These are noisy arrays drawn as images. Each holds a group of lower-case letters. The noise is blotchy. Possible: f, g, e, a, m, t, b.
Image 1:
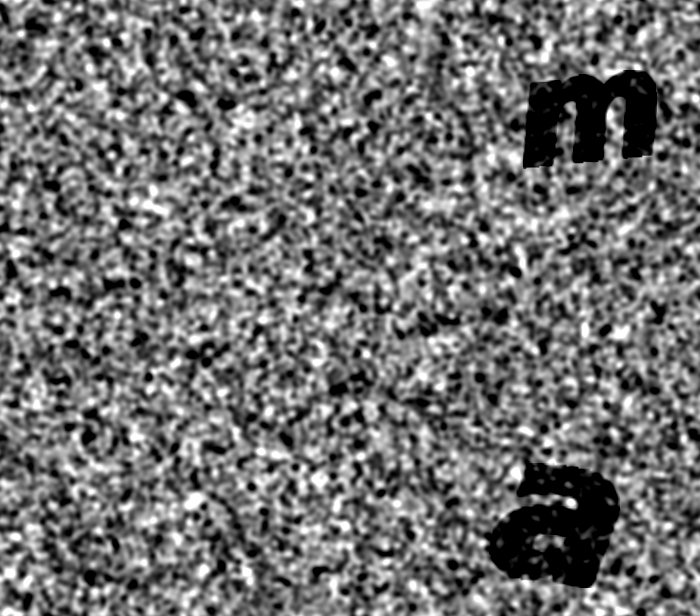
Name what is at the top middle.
nothing
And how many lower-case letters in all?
2
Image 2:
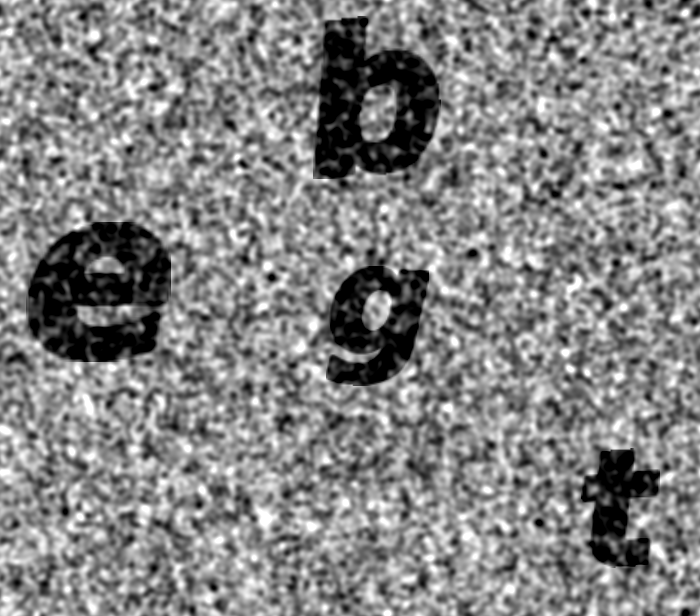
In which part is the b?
top middle
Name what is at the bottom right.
t
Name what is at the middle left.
e
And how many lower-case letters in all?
4
